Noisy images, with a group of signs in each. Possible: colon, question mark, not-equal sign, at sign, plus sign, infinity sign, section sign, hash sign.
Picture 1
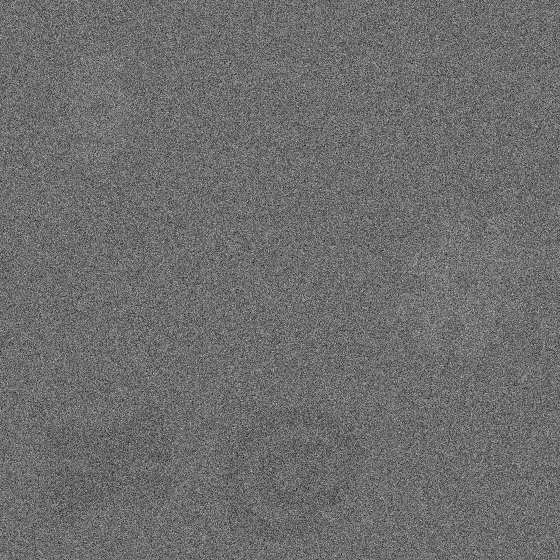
top left: light section sign; middle right: light hash sign; bottom left: dark not-equal sign; bottom middle: dark at sign
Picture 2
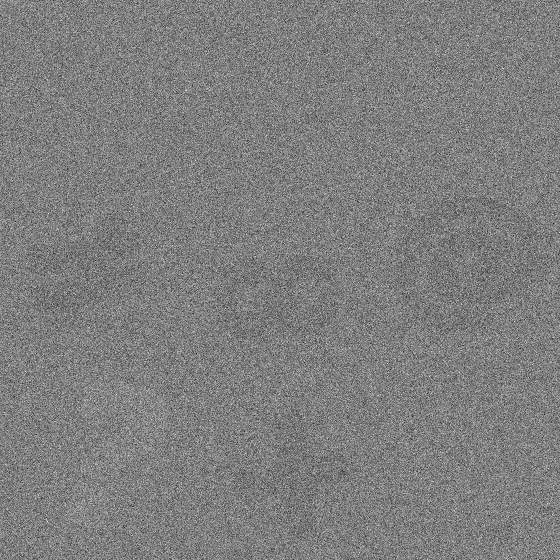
middle left: dark not-equal sign; centre: dark infinity sign; middle right: dark at sign; bottom left: light question mark; bottom middle: dark plus sign
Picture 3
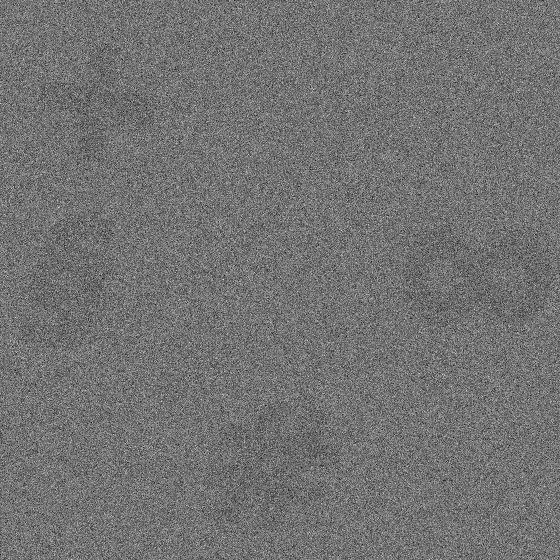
top left: dark plus sign; middle left: dark section sign; middle right: dark infinity sign; bottom middle: dark hash sign
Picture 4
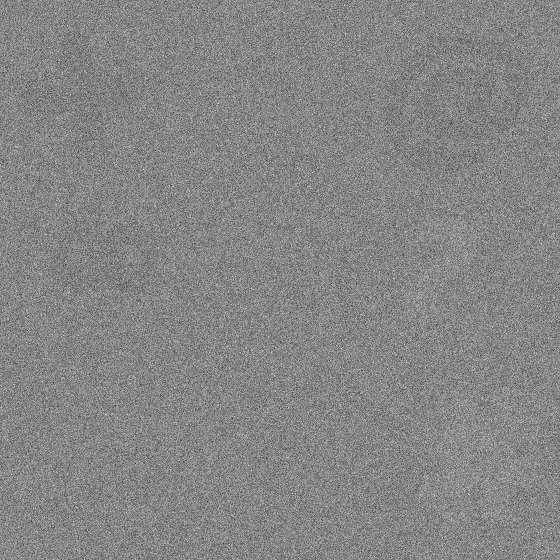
top left: dark plus sign; top right: dark at sign; middle left: dark infinity sign; middle right: light question mark; bottom right: light hash sign
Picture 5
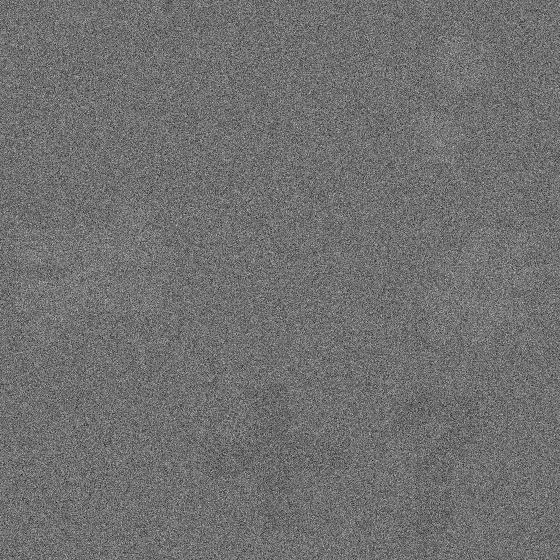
top right: light colon; middle left: light not-equal sign; middle right: light hash sign; bottom middle: dark plus sign; bottom right: dark question mark
